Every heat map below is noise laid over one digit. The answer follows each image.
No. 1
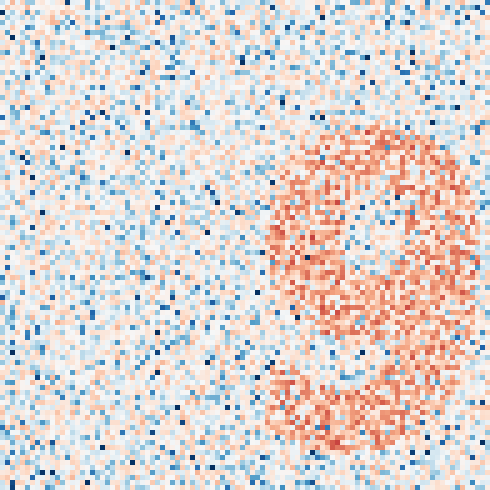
red 9
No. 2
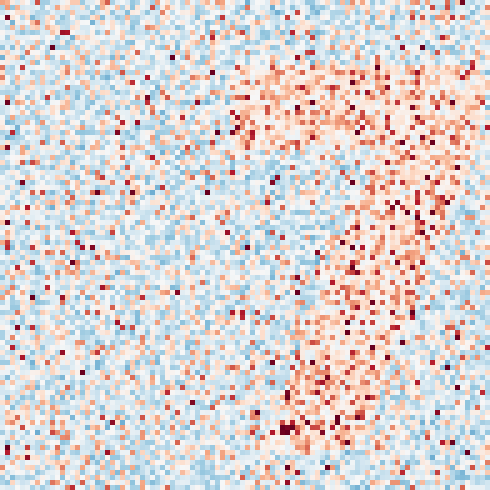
red 7
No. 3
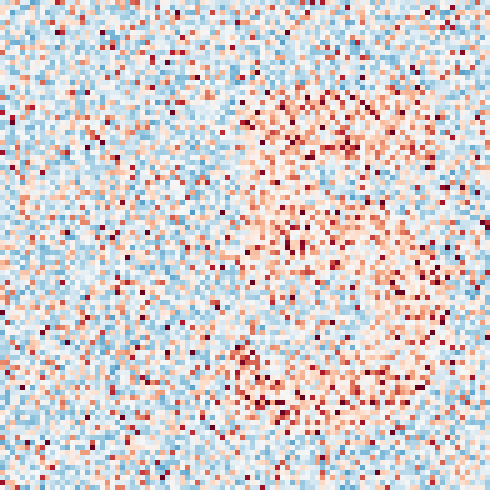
red 5
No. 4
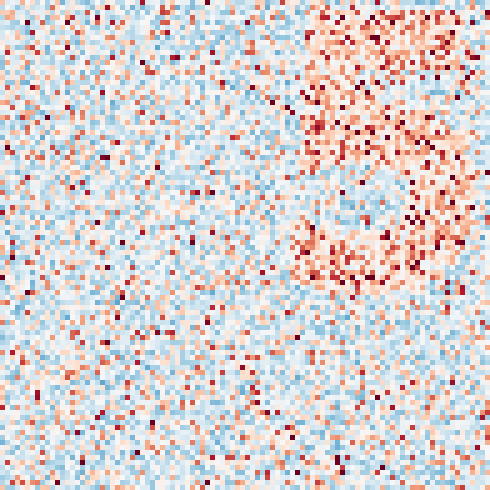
red 5
